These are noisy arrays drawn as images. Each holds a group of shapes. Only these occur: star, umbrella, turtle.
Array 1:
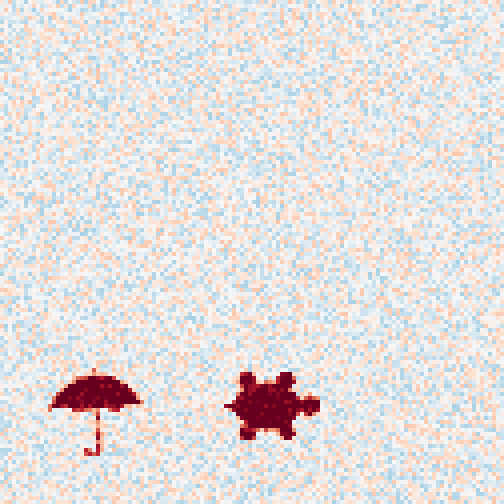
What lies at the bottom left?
umbrella
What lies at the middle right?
nothing
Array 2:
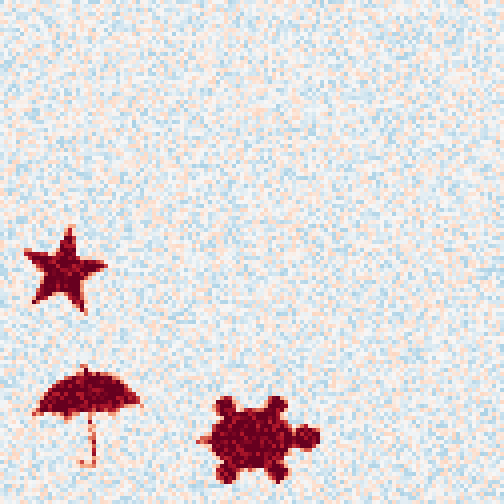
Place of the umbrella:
bottom left
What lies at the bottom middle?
turtle
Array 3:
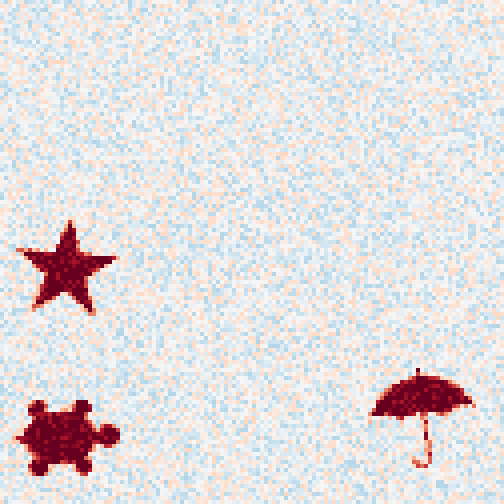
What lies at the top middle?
nothing
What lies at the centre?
nothing
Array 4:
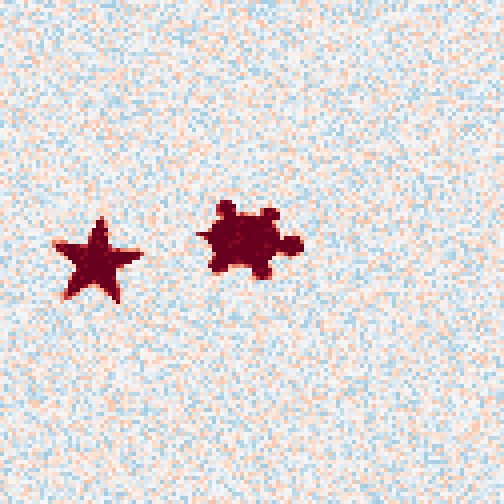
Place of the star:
middle left
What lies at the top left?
nothing
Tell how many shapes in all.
2
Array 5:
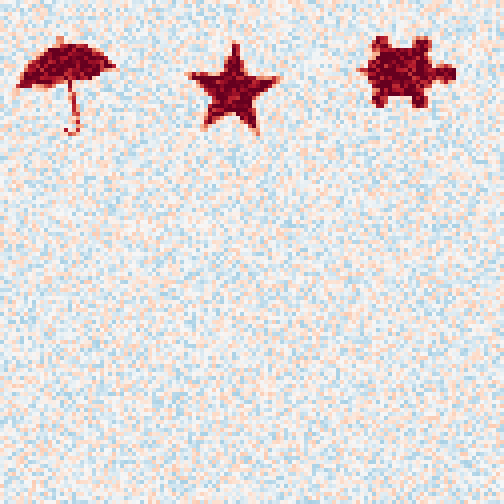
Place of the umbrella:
top left
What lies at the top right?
turtle
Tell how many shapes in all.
3
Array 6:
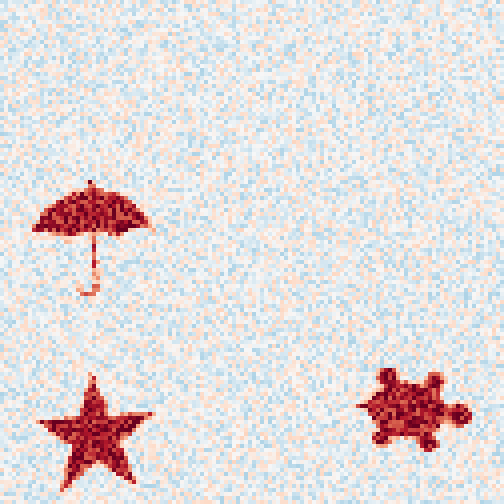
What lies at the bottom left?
star
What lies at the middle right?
nothing
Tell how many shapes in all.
3
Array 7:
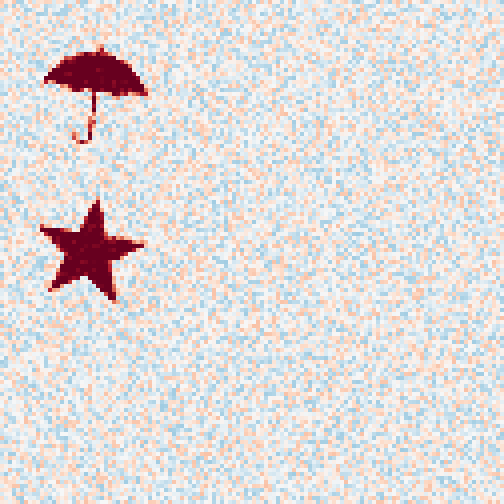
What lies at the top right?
nothing
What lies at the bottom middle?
nothing
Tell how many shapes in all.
2
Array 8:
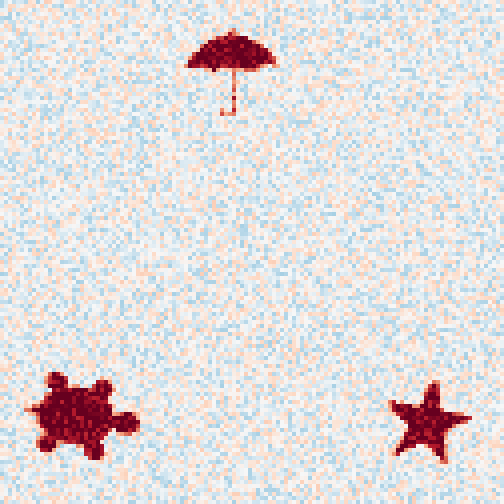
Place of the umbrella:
top middle
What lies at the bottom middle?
nothing
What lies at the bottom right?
star
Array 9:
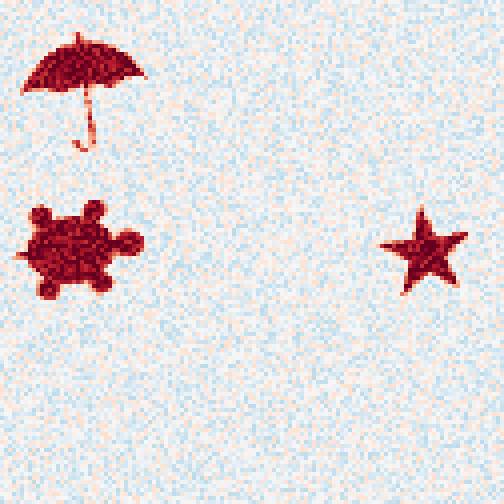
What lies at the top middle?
nothing
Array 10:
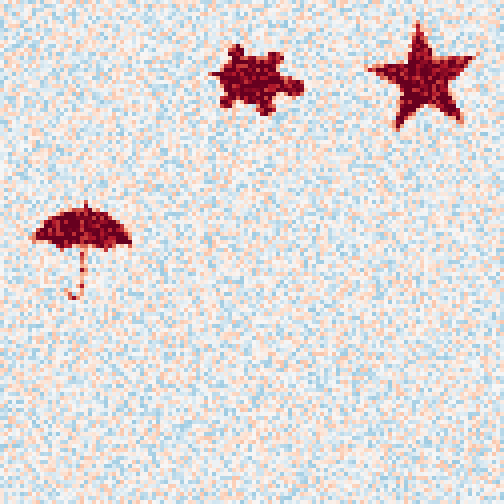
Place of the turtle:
top middle
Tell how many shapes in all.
3
